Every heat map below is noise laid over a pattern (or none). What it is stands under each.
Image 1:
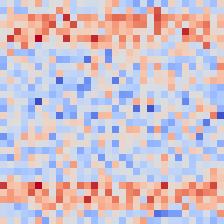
bands of rows
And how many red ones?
2
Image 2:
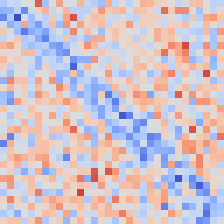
a diagonal band
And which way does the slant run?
top left to bottom right
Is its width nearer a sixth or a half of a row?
a sixth
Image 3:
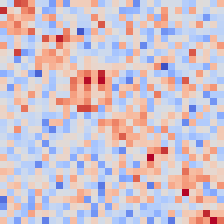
blocks along the diagonal
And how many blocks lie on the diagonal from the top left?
7
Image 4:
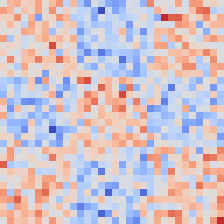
a checkerboard
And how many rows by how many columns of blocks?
3 by 3
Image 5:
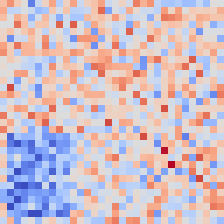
one block
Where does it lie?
bottom left
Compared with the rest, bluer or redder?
bluer
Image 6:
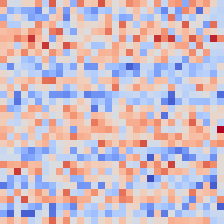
bands of rows
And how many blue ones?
6
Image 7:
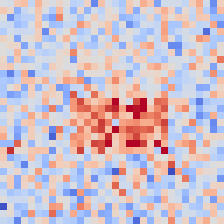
one block
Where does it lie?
centre
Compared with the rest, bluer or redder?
redder
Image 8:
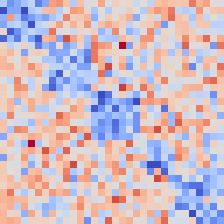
blocks along the diagonal
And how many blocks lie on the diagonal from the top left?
5
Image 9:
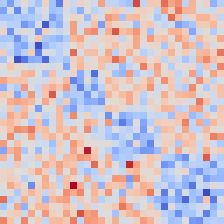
blocks along the diagonal
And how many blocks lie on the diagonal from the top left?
4
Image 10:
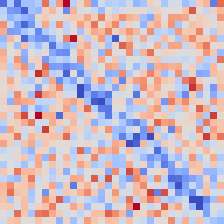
a diagonal band
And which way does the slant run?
top left to bottom right
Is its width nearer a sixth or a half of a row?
a sixth
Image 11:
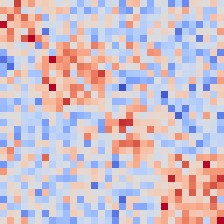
blocks along the diagonal
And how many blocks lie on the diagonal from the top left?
4
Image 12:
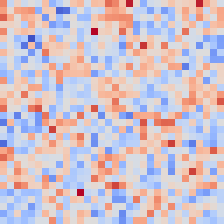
a checkerboard
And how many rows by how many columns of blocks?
6 by 5
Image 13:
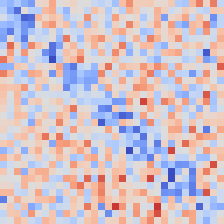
blocks along the diagonal
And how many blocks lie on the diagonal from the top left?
7
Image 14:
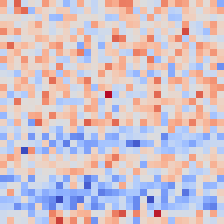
bands of rows
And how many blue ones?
2
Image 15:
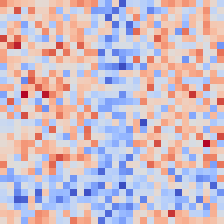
bands of rows crossing bands of columns
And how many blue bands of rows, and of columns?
1 and 1
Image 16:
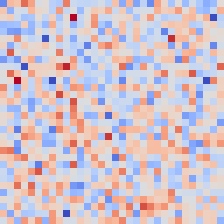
only noise
